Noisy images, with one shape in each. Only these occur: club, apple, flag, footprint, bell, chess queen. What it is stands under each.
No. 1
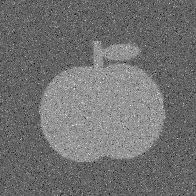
apple
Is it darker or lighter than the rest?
lighter
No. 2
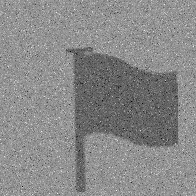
flag
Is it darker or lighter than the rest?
darker
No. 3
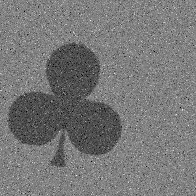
club
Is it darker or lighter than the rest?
darker
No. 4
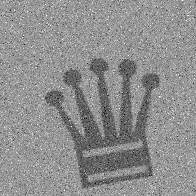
chess queen
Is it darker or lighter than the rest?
darker
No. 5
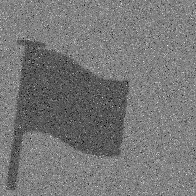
flag
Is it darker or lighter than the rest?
darker
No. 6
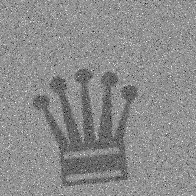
chess queen
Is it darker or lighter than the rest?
darker
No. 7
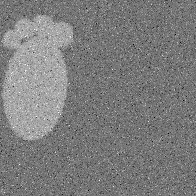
footprint
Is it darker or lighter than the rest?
lighter
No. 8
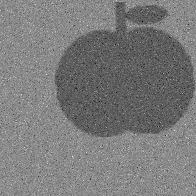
apple
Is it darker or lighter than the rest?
darker
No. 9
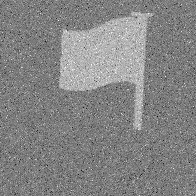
flag
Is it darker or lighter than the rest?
lighter
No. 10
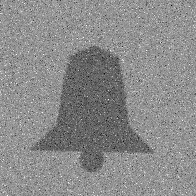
bell
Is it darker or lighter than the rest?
darker
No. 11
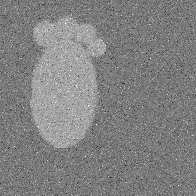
footprint
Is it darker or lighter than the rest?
lighter
